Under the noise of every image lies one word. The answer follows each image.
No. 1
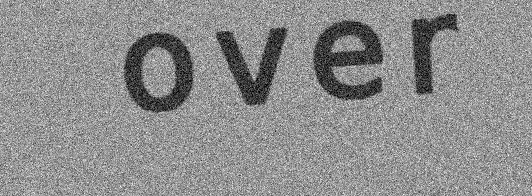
over
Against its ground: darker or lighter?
darker
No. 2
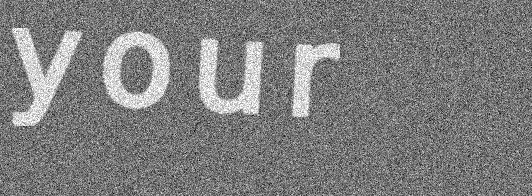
your
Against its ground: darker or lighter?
lighter
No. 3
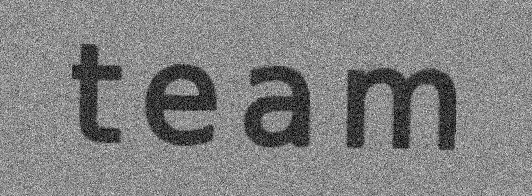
team
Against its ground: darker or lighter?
darker
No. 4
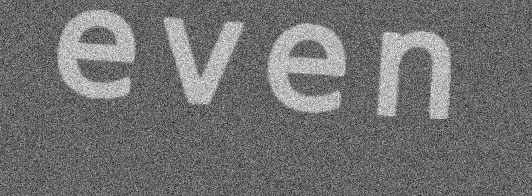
even
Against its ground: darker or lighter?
lighter
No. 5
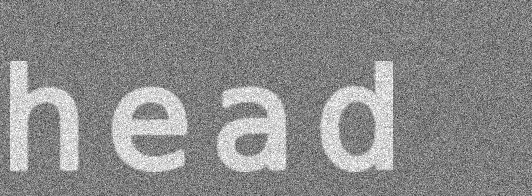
head
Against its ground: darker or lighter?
lighter
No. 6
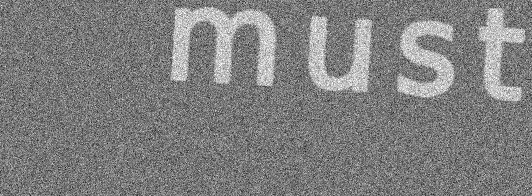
must
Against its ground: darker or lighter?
lighter
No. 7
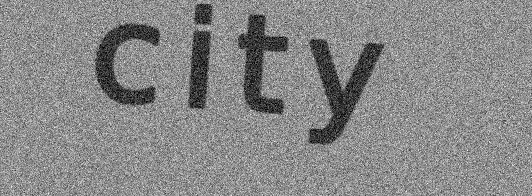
city
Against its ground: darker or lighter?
darker
